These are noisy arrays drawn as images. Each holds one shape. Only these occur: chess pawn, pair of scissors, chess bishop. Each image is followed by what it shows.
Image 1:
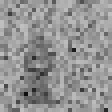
chess bishop
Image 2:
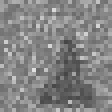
chess pawn
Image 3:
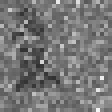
chess bishop
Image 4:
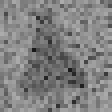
chess pawn
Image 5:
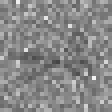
pair of scissors
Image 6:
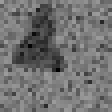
chess pawn
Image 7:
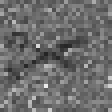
pair of scissors
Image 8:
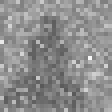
chess pawn
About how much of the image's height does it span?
nearly all
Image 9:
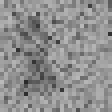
chess bishop
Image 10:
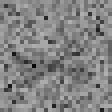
pair of scissors
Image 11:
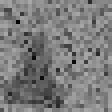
chess pawn
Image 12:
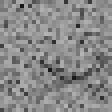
pair of scissors
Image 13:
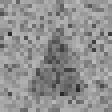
chess pawn
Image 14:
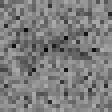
pair of scissors
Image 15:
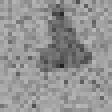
chess pawn
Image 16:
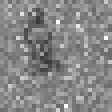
chess bishop
